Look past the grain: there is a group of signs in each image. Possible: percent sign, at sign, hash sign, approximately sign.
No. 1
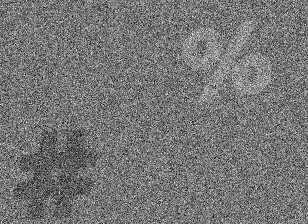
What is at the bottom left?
hash sign
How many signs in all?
2
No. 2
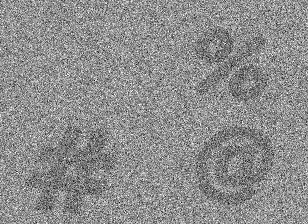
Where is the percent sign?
top right
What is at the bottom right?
at sign
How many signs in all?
3
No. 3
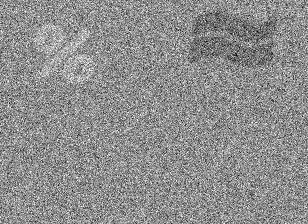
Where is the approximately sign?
top right
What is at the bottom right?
nothing
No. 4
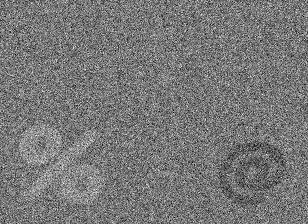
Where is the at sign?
bottom right
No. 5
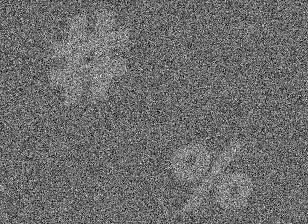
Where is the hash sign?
top left
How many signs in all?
2
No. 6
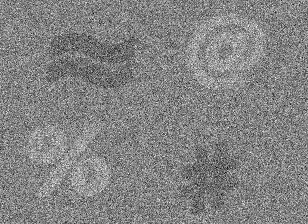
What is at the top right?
at sign
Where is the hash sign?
bottom right
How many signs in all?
4
